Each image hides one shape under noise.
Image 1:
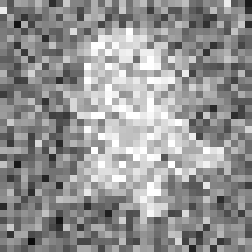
light bell
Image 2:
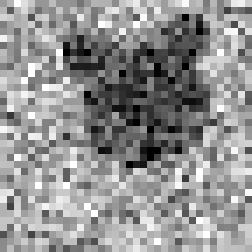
dark bear's head
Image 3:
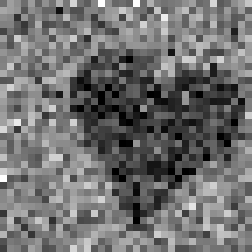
dark heart
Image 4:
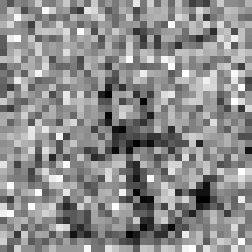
dark anchor
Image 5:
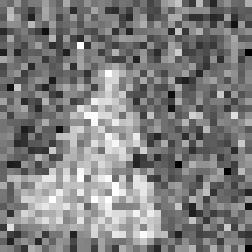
light chess pawn
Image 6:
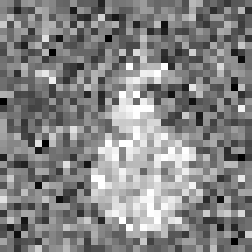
light pear
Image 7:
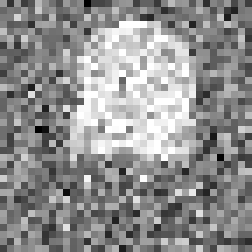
light ghost
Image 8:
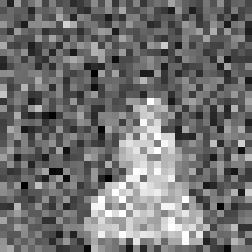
light chess pawn
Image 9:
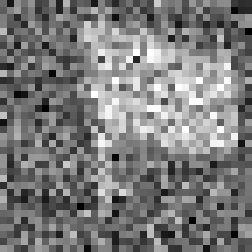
light flag
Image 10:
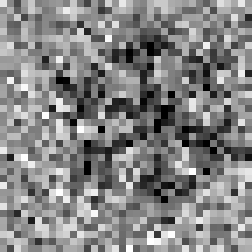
dark snowflake
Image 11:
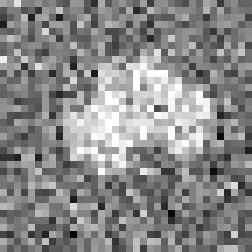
light car
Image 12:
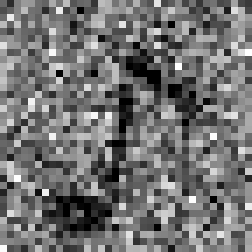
dark musical note
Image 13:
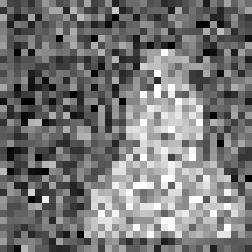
light chess pawn
